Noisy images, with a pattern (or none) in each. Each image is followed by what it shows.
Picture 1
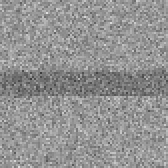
one horizontal stripe
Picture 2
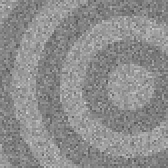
rings round one point
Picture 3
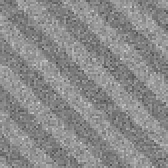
diagonal stripes
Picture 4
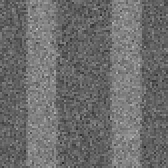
vertical stripes
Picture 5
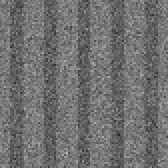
vertical stripes
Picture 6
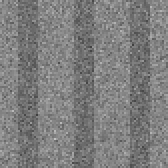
vertical stripes
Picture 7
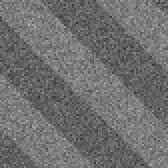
diagonal stripes
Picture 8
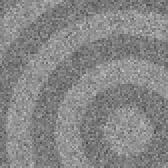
rings round one point
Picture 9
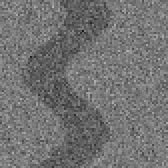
a wavy band
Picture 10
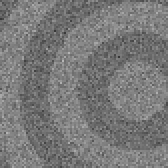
rings round one point
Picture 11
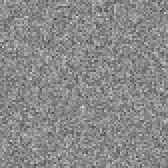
only noise
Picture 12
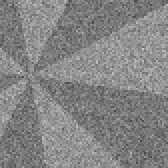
spokes from one point
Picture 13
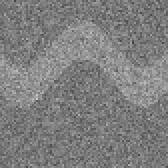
a wavy band
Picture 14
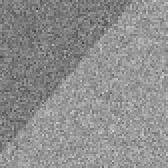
a sharp edge
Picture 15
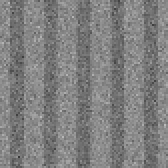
vertical stripes
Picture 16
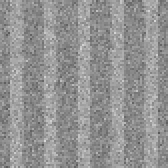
vertical stripes
